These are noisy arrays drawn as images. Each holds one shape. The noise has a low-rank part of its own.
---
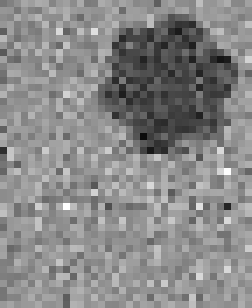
flower
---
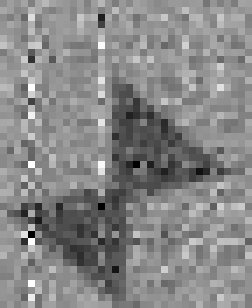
bow tie
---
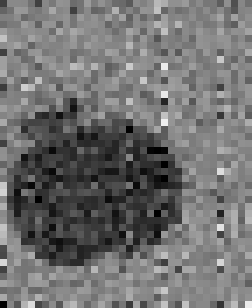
apple
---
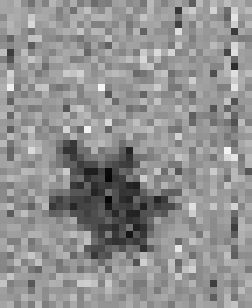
turtle
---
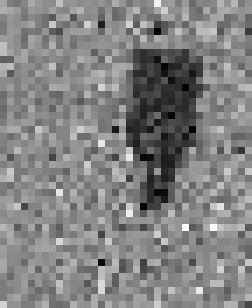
bottle
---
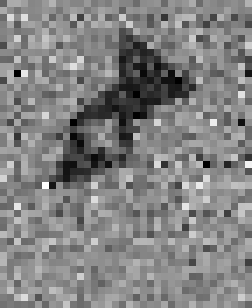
chess bishop
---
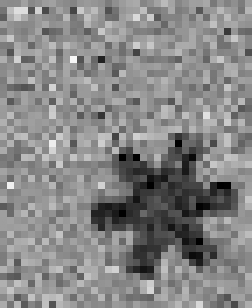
asterisk
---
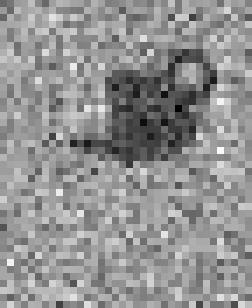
teapot
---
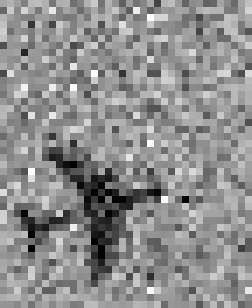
airplane
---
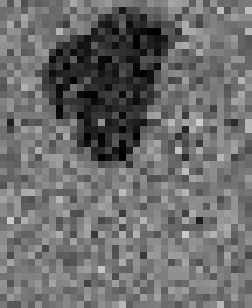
cloud
